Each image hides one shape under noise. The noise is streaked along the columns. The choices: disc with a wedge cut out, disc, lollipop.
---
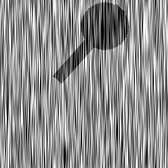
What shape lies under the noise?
lollipop
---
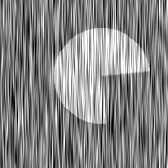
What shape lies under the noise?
disc with a wedge cut out
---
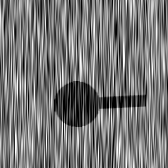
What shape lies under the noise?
lollipop
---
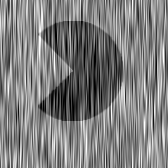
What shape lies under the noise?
disc with a wedge cut out
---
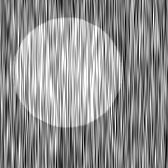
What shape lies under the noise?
disc
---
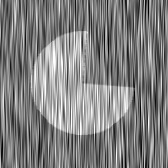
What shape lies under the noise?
disc with a wedge cut out
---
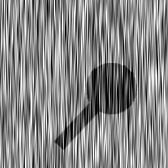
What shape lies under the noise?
lollipop
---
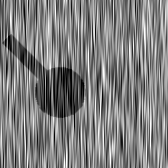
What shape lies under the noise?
lollipop
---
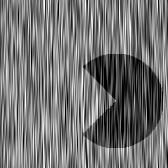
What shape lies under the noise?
disc with a wedge cut out
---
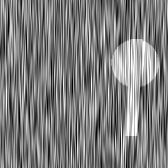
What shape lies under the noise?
lollipop
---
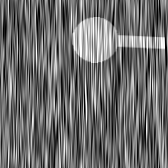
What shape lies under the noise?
lollipop
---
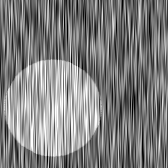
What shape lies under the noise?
disc
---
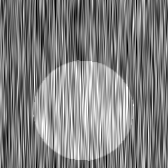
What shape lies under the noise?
disc
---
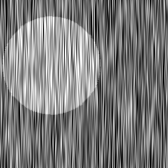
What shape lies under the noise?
disc
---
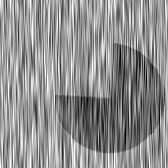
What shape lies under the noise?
disc with a wedge cut out
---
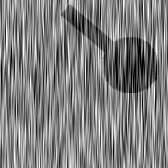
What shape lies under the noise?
lollipop
